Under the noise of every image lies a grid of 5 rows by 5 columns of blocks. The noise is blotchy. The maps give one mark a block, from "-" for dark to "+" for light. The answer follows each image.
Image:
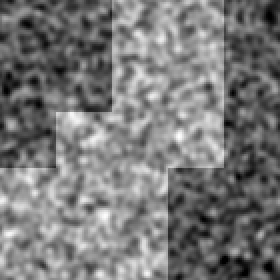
--++-
--++-
-+++-
+++--
+++--
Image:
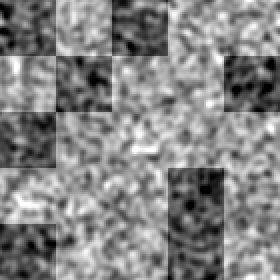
-+-++
+-++-
-++++
+++-+
-++-+
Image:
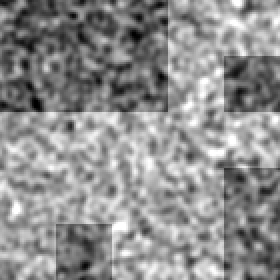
---++
---+-
+++++
++++-
+-++-
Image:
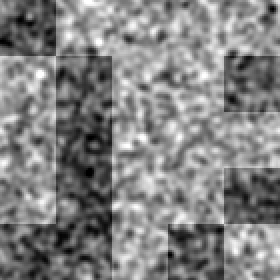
-++++
+-++-
+-+++
+-++-
--+-+
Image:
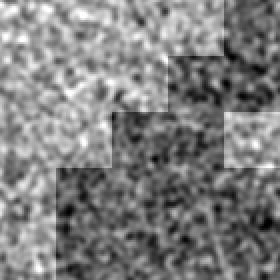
++++-
+++--
++--+
+----
+----
